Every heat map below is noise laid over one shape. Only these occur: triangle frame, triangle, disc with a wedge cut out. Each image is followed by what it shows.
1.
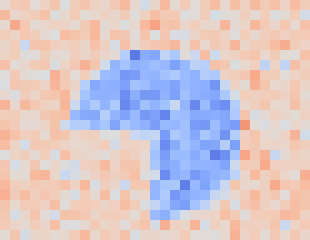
disc with a wedge cut out
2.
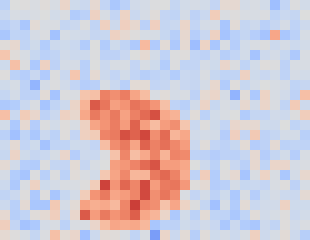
disc with a wedge cut out
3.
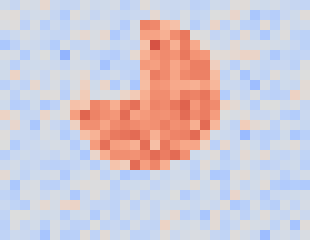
disc with a wedge cut out
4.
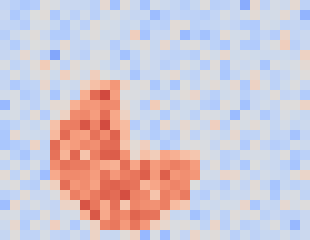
disc with a wedge cut out
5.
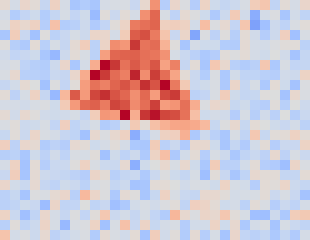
triangle
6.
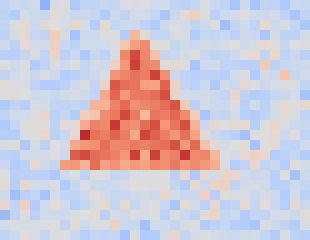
triangle
